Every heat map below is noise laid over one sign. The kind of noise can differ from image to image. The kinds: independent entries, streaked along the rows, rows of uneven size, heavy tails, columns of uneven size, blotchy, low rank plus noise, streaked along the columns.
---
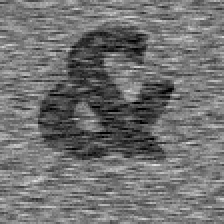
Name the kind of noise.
streaked along the rows
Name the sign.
ampersand
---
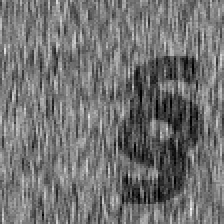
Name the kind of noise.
streaked along the columns
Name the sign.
section sign
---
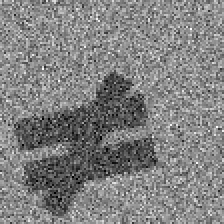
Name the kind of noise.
independent entries
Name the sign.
not-equal sign
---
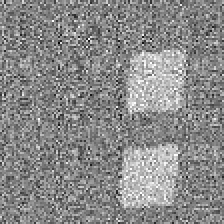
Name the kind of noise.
low rank plus noise
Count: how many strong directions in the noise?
five to eight
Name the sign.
colon
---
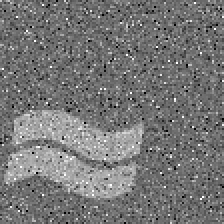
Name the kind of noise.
heavy tails
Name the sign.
approximately sign
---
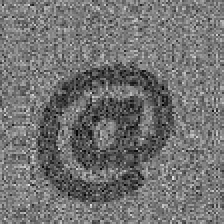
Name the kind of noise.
low rank plus noise
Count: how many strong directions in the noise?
three or four
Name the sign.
at sign
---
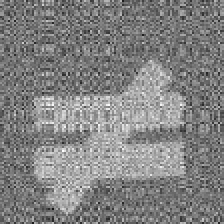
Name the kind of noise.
low rank plus noise
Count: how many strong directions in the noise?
one
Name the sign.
not-equal sign
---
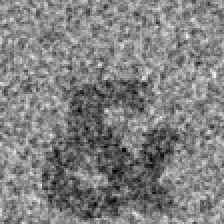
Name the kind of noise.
blotchy
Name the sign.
ampersand
